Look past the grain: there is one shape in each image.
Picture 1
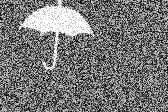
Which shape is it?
umbrella
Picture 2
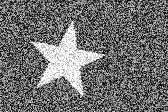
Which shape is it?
star
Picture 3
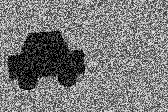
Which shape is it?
car
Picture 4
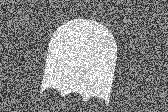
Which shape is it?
ghost
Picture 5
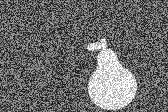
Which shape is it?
pear
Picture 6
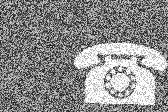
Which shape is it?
telephone
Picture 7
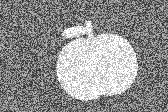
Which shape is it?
apple
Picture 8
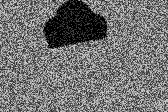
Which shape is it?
cloud
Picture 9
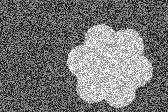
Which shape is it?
flower
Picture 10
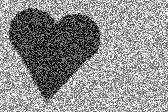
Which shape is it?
heart
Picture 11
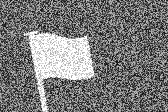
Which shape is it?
flag
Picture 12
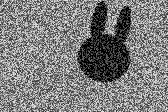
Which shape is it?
rabbit's head
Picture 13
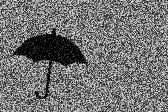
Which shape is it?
umbrella
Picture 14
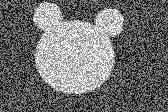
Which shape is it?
bear's head
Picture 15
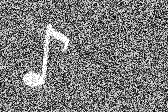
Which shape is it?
musical note
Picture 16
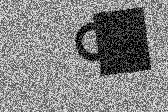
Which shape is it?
cup
